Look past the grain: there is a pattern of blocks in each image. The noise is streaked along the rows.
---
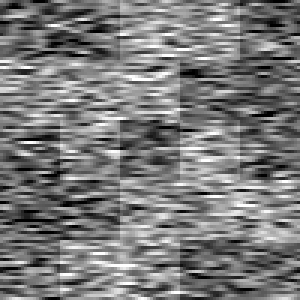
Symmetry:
the same after a half turn
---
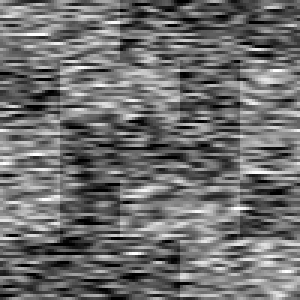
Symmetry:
the same after a half turn
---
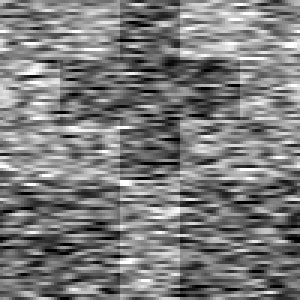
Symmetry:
left and right mirror each other
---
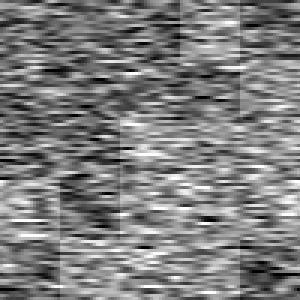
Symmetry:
mirrored about the diagonal from the top left
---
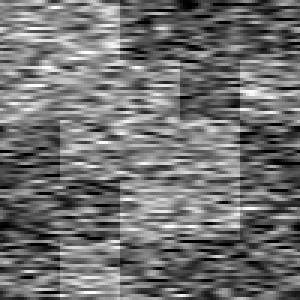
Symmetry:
mirrored about the diagonal from the top left
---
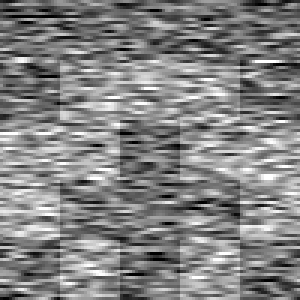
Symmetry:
left and right mirror each other
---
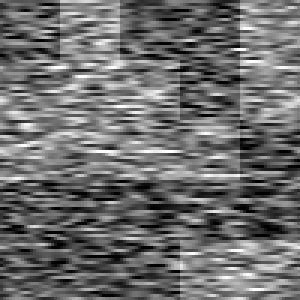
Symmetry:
no symmetry
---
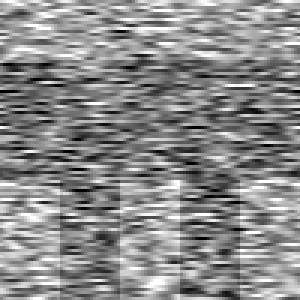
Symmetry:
left and right mirror each other
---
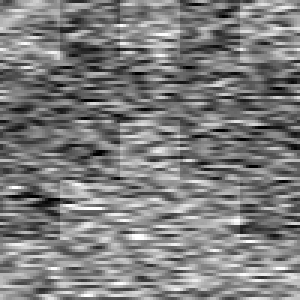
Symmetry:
left and right mirror each other
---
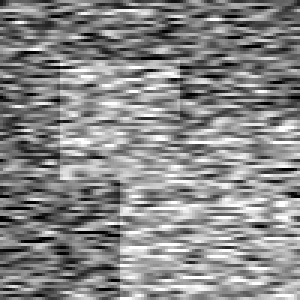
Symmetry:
mirrored about the diagonal from the top left
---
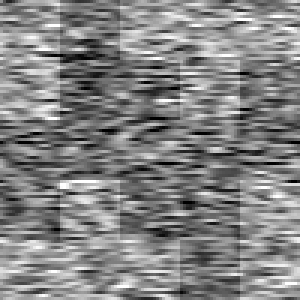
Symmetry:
the same after a half turn
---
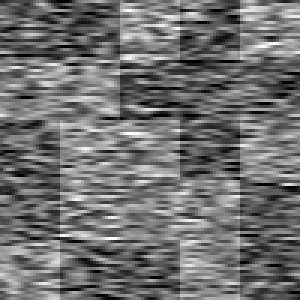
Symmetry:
mirrored about the diagonal from the bottom left
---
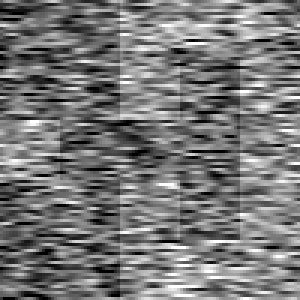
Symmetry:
top and bottom mirror each other
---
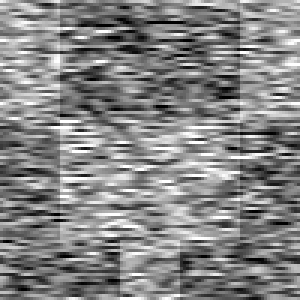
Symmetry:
left and right mirror each other
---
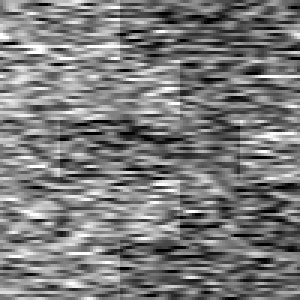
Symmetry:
top and bottom mirror each other
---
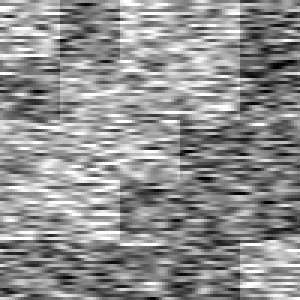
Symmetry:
mirrored about the diagonal from the top left
